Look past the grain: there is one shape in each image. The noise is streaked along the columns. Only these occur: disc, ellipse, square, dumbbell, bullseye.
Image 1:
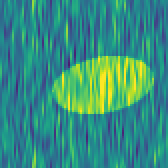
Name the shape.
ellipse
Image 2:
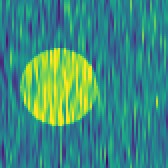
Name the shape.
disc
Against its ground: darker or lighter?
lighter
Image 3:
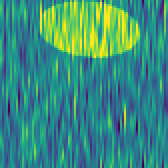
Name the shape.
ellipse
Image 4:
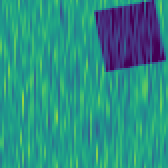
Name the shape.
square
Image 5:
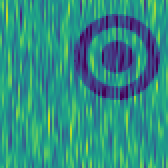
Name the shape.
bullseye
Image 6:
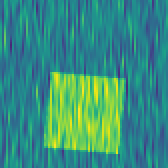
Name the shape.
square
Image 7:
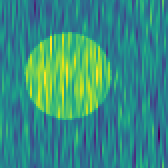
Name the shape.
disc
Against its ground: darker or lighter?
lighter
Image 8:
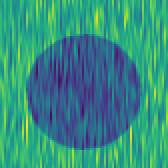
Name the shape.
disc
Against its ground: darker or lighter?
darker
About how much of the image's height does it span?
two thirds
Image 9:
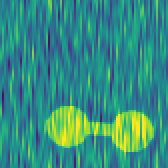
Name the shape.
dumbbell
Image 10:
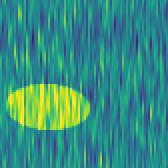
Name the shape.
ellipse
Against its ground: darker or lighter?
lighter
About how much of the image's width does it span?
half
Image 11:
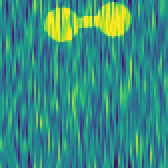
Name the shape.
dumbbell
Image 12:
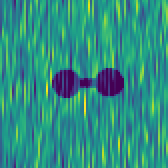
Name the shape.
dumbbell
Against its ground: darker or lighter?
darker
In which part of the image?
centre
